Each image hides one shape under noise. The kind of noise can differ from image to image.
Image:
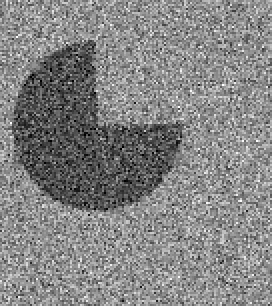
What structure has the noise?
independent entries
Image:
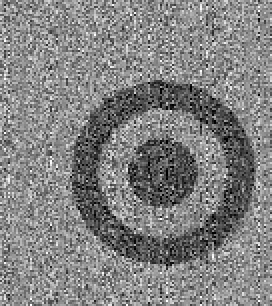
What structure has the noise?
columns of uneven size
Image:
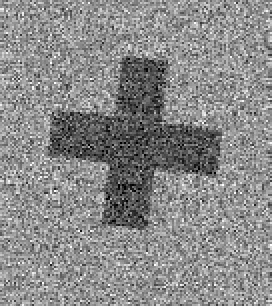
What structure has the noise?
low rank plus noise
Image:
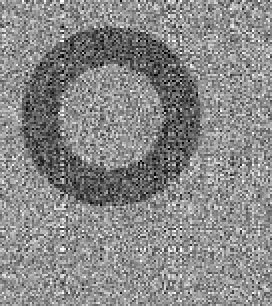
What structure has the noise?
low rank plus noise
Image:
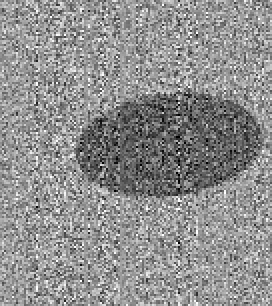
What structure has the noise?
columns of uneven size
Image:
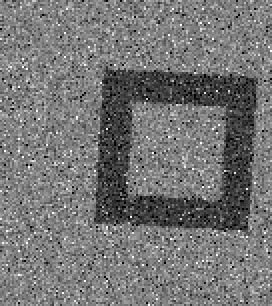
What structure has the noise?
heavy tails
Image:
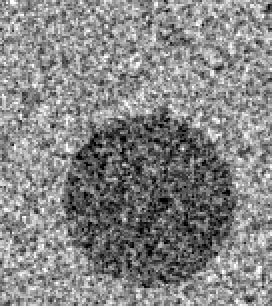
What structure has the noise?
blotchy
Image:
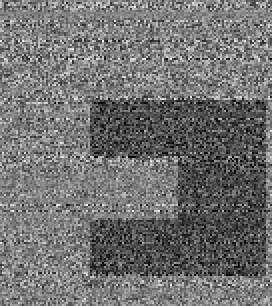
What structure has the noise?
rows of uneven size
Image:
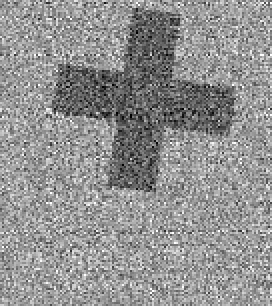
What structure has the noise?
low rank plus noise
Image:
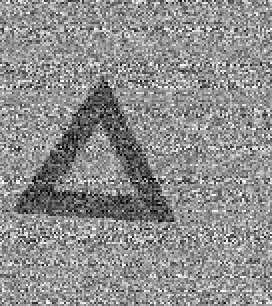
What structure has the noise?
rows of uneven size
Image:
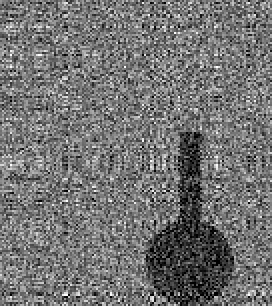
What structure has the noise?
low rank plus noise
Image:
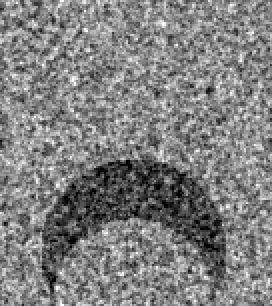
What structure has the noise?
blotchy
